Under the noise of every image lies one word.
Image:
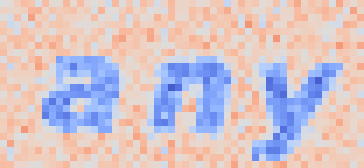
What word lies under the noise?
any
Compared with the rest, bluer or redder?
bluer
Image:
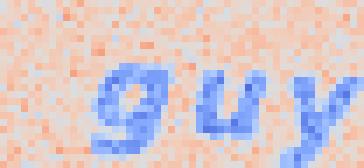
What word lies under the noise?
guy
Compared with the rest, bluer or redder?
bluer
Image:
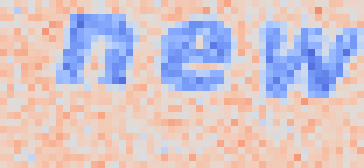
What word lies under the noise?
new
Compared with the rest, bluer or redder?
bluer
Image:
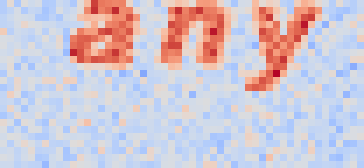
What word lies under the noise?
any
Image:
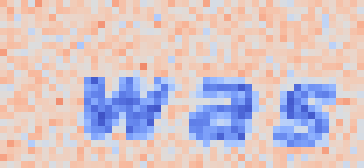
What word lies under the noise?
was
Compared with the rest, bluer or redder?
bluer
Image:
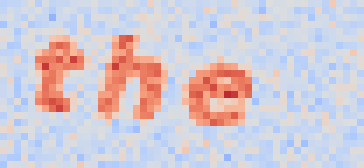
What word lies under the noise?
the
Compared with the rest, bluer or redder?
redder
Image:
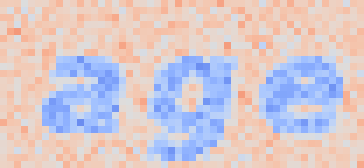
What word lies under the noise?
age
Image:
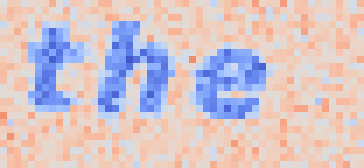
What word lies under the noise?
the
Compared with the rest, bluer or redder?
bluer
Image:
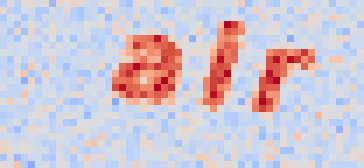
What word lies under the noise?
air
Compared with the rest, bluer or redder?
redder
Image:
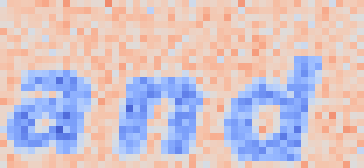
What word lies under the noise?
and
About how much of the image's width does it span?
nearly all
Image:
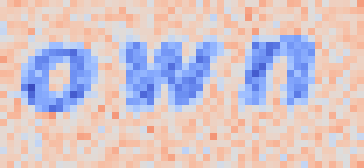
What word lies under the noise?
own
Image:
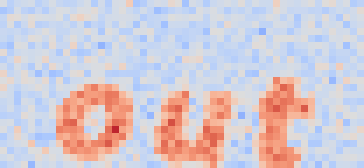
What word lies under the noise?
out
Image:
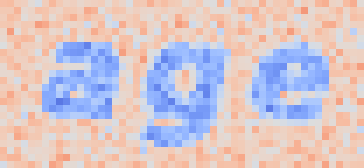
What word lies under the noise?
age
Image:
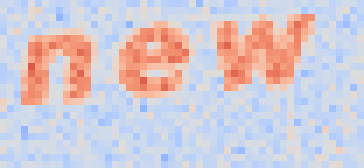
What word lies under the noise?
new
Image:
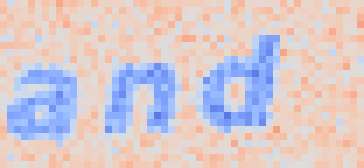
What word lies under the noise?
and
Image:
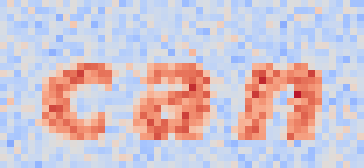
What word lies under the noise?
can
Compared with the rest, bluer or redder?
redder
